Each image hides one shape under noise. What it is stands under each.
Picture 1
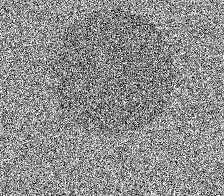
disc
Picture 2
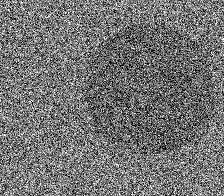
disc
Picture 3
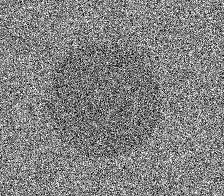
disc
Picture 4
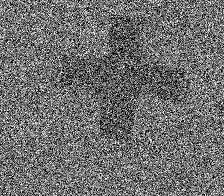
cross
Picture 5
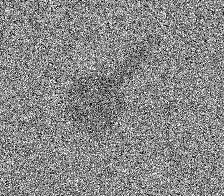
lollipop
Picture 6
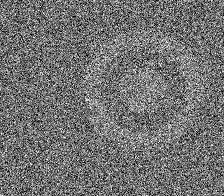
bullseye
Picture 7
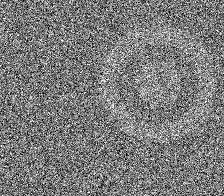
bullseye
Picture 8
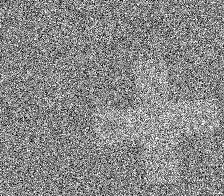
cross
